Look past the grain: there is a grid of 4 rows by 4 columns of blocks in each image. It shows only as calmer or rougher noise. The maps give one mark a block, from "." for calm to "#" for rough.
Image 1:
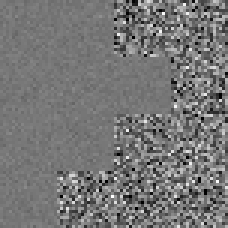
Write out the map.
. . # #
. . . #
. . # #
. # # #
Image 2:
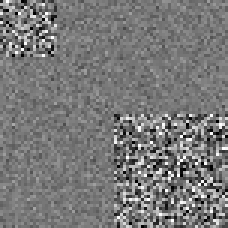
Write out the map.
# . . .
. . . .
. . # #
. . # #
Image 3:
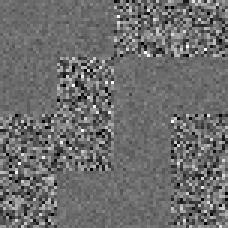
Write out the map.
. . # #
. # . .
# # . #
# . . #
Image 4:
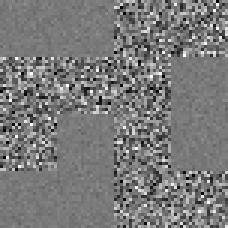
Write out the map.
. . # #
# # # .
# . # .
. . # #
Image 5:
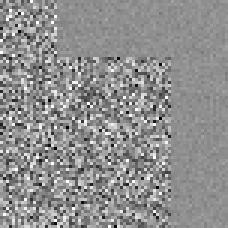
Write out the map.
# . . .
# # # .
# # # .
# # # .
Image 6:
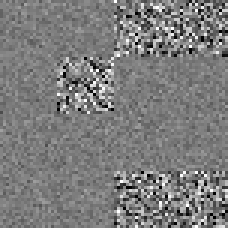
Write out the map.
. . # #
. # . .
. . . .
. . # #
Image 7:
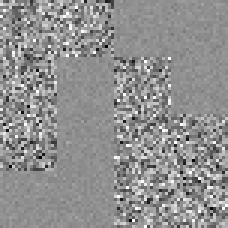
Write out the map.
# # . .
# . # .
# . # #
. . # #
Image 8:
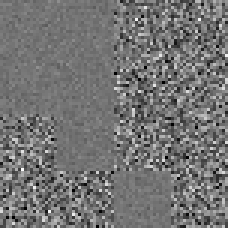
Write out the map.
. . # #
. . # #
# . # #
# # . #
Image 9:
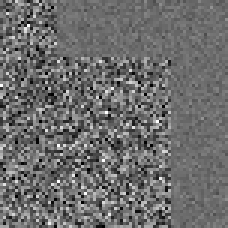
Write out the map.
# . . .
# # # .
# # # .
# # # .
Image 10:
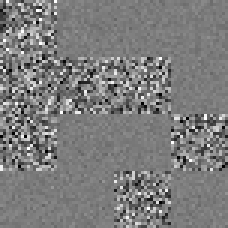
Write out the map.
# . . .
# # # .
# . . #
. . # .
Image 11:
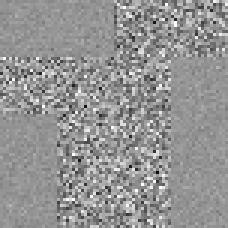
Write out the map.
. . # #
# # # .
. # # .
. # # .
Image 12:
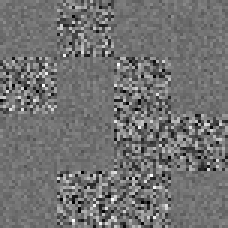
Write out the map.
. # . .
# . # .
. . # #
. # # .
